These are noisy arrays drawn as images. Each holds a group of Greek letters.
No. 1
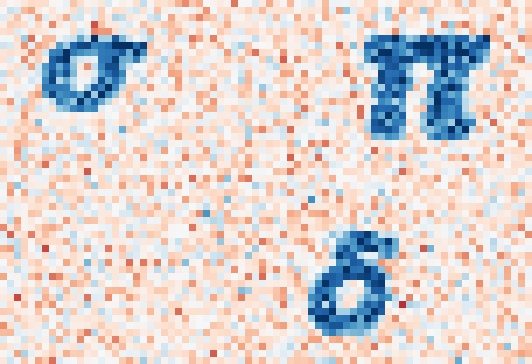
top left: sigma; top right: pi; bottom right: delta
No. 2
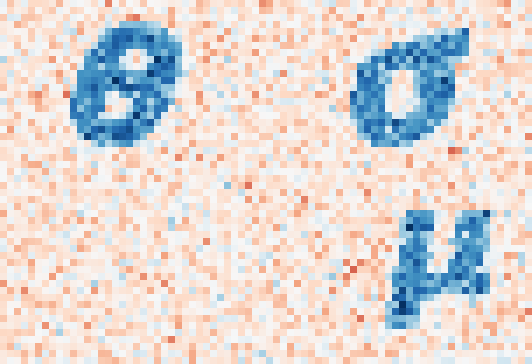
top left: theta; top right: sigma; bottom right: mu
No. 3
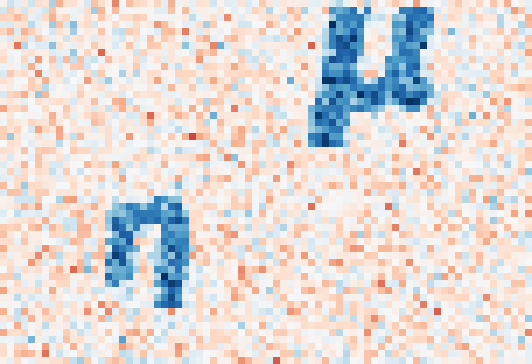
top right: mu; bottom left: eta
